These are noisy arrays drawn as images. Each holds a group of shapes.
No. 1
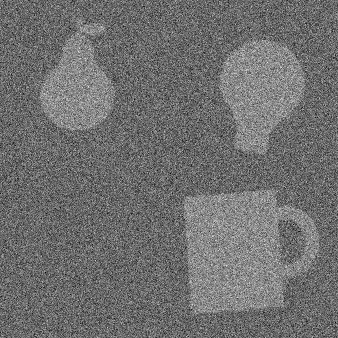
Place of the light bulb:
top right
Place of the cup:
bottom right
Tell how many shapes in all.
3
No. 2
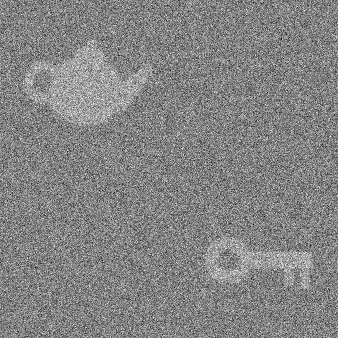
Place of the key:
bottom right
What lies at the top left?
teapot
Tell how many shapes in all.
2
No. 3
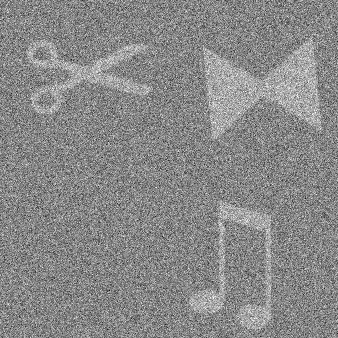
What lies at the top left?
pair of scissors
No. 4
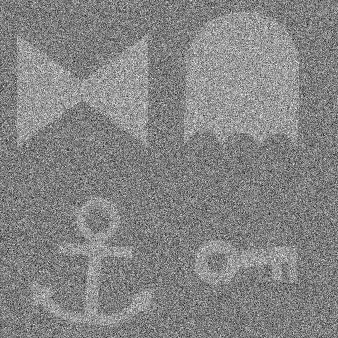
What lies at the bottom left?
anchor
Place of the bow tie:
top left
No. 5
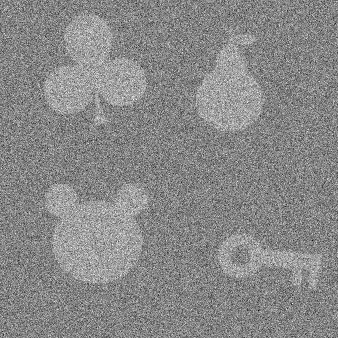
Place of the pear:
top right
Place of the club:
top left
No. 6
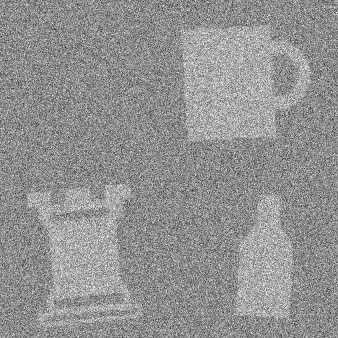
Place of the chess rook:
bottom left
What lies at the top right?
cup
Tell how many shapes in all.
3
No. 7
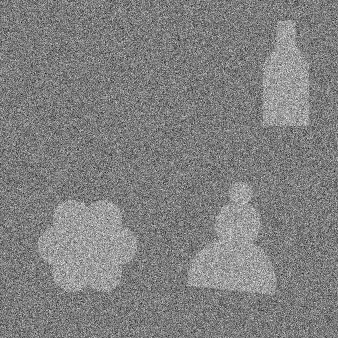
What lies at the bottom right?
chess pawn
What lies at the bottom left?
flower
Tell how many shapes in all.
3
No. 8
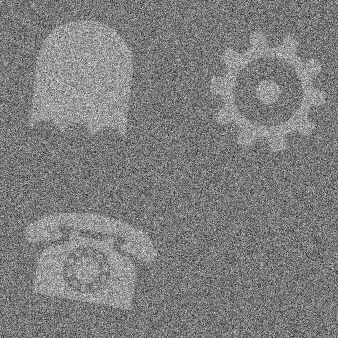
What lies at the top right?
gear
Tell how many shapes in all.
3
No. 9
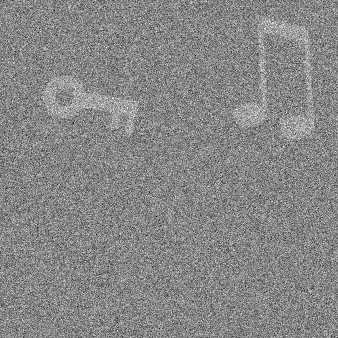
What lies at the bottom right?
nothing
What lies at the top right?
pair of musical notes
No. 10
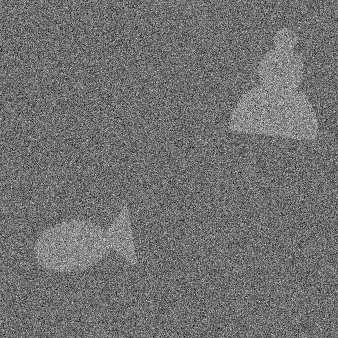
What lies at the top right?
chess pawn
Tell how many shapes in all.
2
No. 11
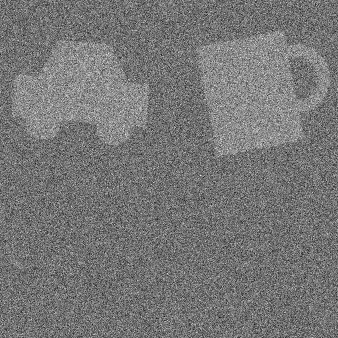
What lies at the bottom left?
nothing
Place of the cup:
top right
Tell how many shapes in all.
2
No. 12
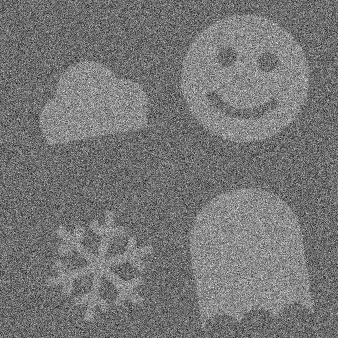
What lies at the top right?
smiling face
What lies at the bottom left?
snowflake
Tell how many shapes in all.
4
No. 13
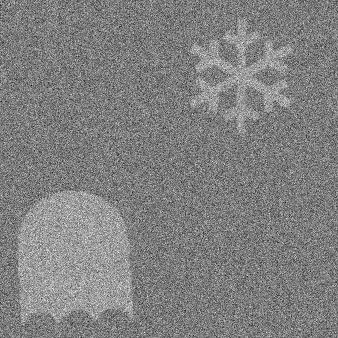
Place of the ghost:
bottom left
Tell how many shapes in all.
2
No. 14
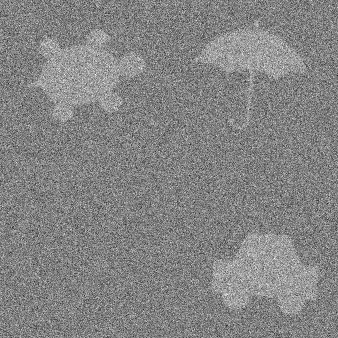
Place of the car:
bottom right
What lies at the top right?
umbrella
